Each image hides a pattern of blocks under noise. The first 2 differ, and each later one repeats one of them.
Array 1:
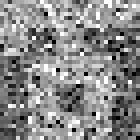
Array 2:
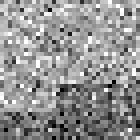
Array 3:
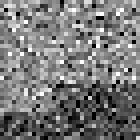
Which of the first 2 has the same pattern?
2
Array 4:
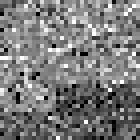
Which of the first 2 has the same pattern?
2
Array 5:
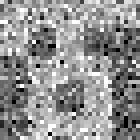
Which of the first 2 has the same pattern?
1
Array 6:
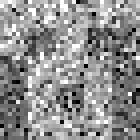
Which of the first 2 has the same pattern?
1
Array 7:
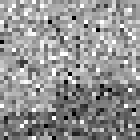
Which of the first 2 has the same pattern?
2
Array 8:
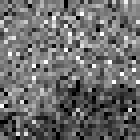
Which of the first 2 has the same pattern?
2
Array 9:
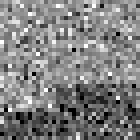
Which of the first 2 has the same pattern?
2
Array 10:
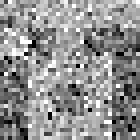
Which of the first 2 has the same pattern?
1
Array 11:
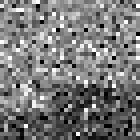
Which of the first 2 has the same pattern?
2
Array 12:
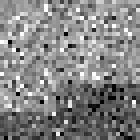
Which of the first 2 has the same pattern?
2
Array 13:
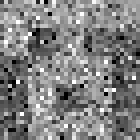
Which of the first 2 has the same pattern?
1
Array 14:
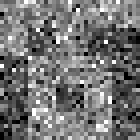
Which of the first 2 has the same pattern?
1
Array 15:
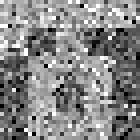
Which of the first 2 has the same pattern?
1
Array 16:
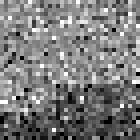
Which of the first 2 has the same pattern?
2
